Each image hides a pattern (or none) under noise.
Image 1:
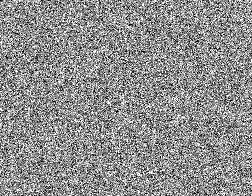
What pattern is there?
only noise
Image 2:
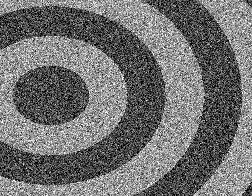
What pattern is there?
rings round one point
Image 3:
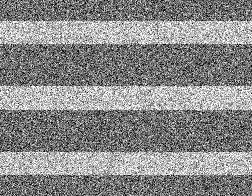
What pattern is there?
horizontal stripes
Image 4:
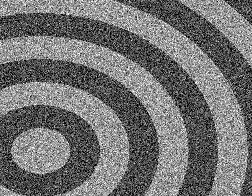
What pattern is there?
rings round one point
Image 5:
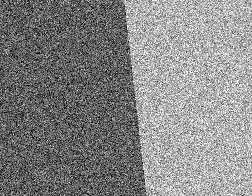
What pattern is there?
a sharp edge
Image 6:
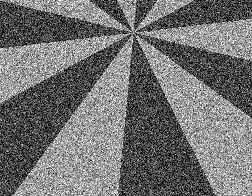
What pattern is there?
spokes from one point
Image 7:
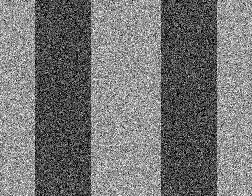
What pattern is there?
vertical stripes
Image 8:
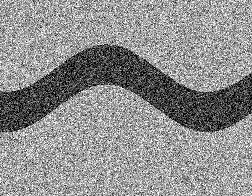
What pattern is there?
a wavy band
